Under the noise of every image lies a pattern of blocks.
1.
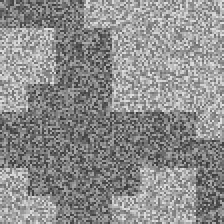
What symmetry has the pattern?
mirrored about the diagonal from the bottom left
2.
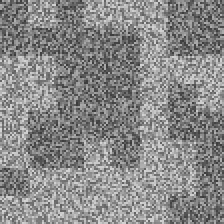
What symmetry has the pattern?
no symmetry
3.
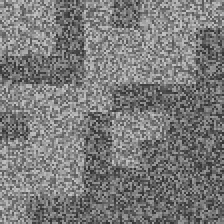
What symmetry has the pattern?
mirrored about the diagonal from the top left
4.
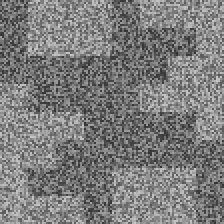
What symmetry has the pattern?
the same after a half turn
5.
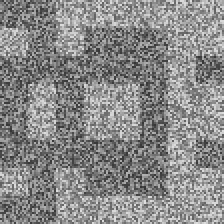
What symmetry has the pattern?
top and bottom mirror each other
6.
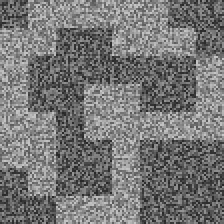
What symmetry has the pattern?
mirrored about the diagonal from the top left
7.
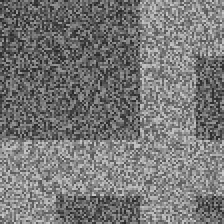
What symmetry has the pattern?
mirrored about the diagonal from the top left
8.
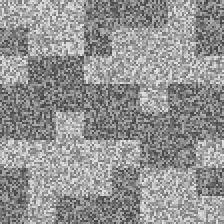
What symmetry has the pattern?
the same after a half turn
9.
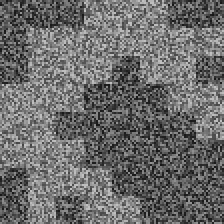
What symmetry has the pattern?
mirrored about the diagonal from the top left
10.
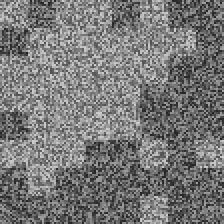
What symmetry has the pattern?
mirrored about the diagonal from the top left
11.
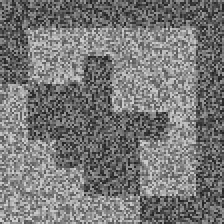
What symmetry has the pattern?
mirrored about the diagonal from the bottom left
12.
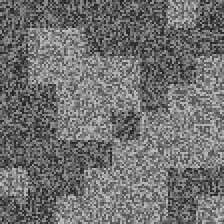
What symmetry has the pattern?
mirrored about the diagonal from the top left
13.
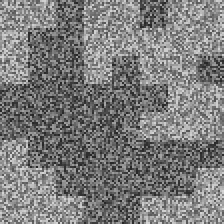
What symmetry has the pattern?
mirrored about the diagonal from the bottom left
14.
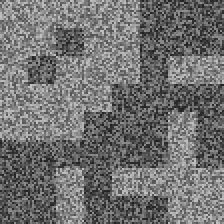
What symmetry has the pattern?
mirrored about the diagonal from the top left
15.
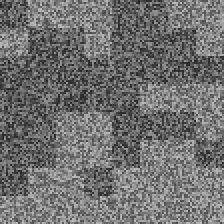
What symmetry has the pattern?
no symmetry
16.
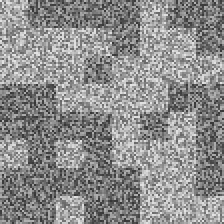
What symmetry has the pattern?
mirrored about the diagonal from the bottom left
